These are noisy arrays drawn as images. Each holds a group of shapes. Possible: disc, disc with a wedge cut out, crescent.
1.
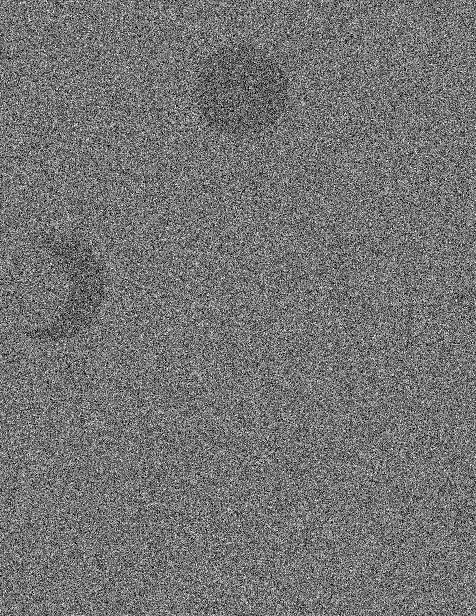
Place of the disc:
top middle
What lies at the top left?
nothing
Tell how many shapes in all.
2
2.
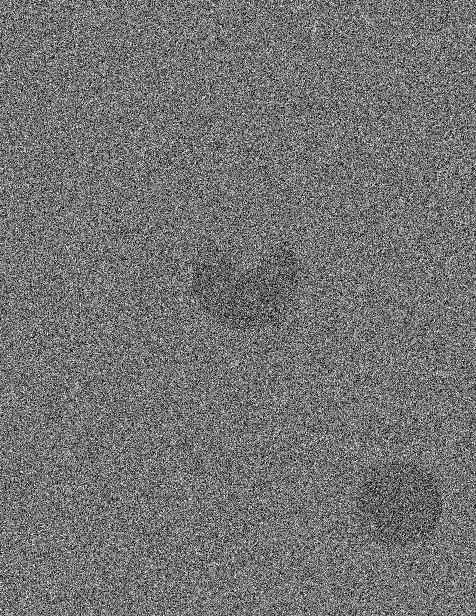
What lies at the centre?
disc with a wedge cut out
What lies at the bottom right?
disc
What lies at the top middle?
nothing
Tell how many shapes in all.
2
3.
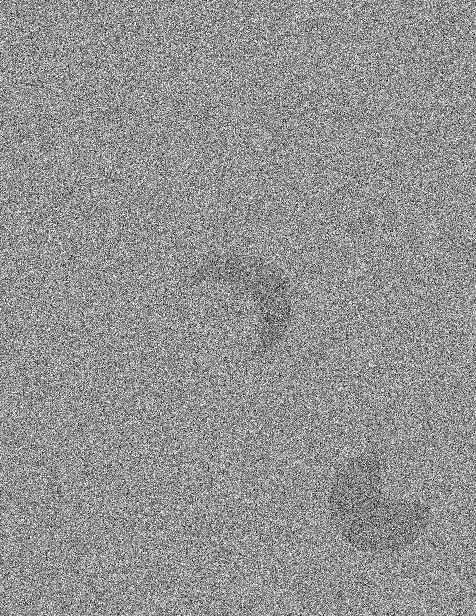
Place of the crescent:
centre
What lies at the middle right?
nothing
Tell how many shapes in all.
2
